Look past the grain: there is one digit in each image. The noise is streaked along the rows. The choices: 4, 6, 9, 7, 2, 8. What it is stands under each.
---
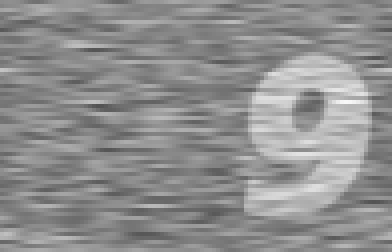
light 9
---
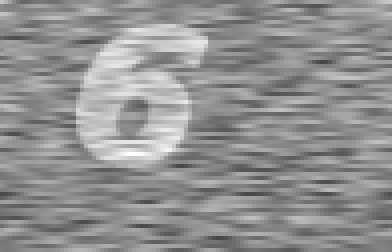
light 6
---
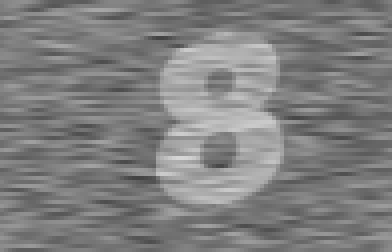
light 8
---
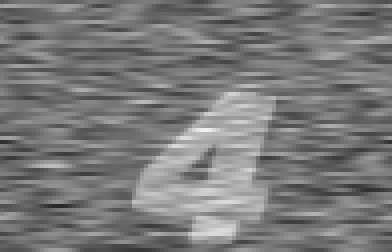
light 4
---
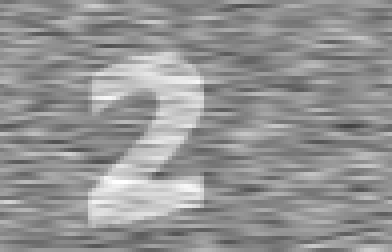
light 2
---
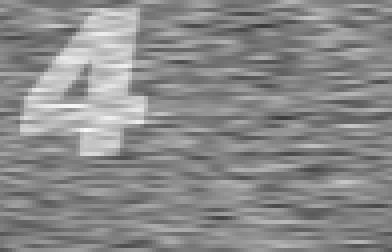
light 4
